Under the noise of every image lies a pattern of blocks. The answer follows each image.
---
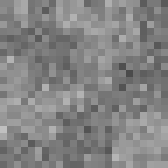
mirrored about the diagonal from the top left
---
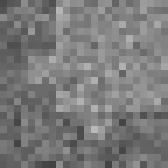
mirrored about the diagonal from the bottom left
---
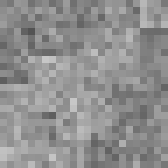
mirrored about the diagonal from the bottom left
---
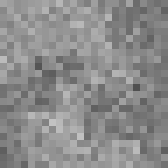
no symmetry
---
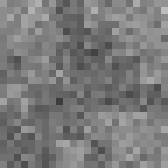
mirrored about the diagonal from the bottom left
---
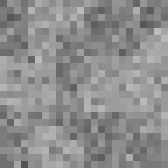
top and bottom mirror each other
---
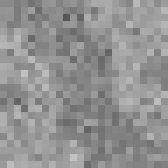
the same after a half turn
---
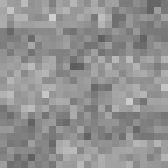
the same after a half turn
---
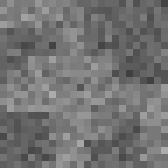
mirrored about the diagonal from the bottom left
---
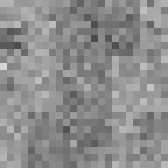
the same after a half turn
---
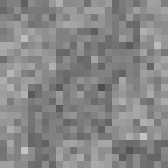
the same after a half turn
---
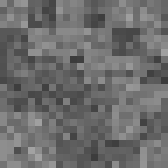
mirrored about the diagonal from the bottom left
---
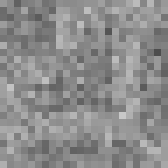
mirrored about the diagonal from the top left
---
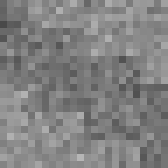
the same after a half turn
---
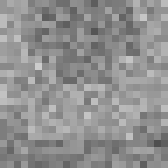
left and right mirror each other
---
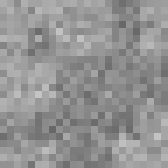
mirrored about the diagonal from the top left
